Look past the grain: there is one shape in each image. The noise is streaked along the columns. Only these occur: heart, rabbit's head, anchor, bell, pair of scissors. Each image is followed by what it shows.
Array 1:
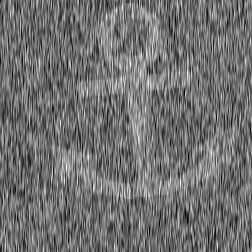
anchor
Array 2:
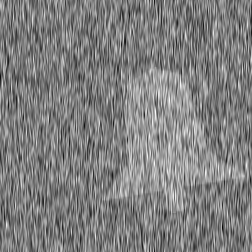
bell
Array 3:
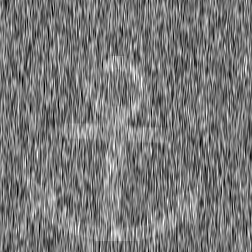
anchor
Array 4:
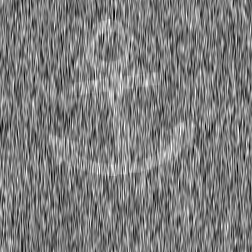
anchor
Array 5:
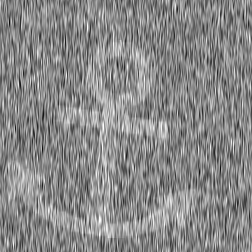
anchor
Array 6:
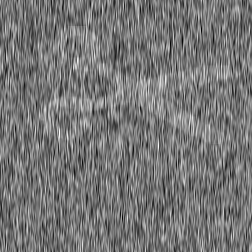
pair of scissors
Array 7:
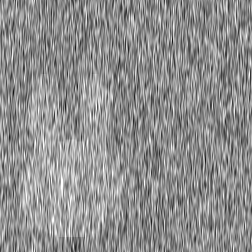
rabbit's head
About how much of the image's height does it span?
two thirds
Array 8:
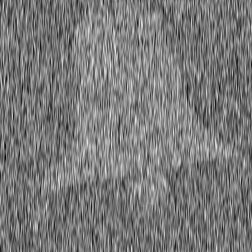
bell
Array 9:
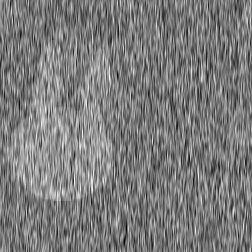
rabbit's head
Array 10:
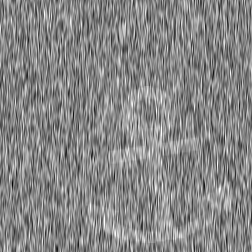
anchor
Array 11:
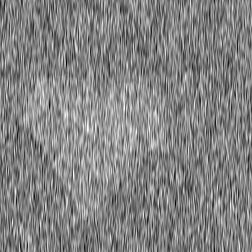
heart
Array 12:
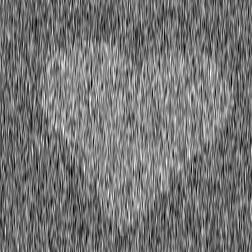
heart
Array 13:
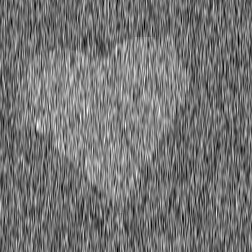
heart
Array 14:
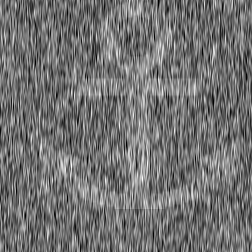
anchor
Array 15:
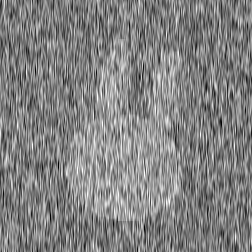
rabbit's head
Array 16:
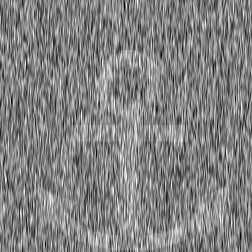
anchor
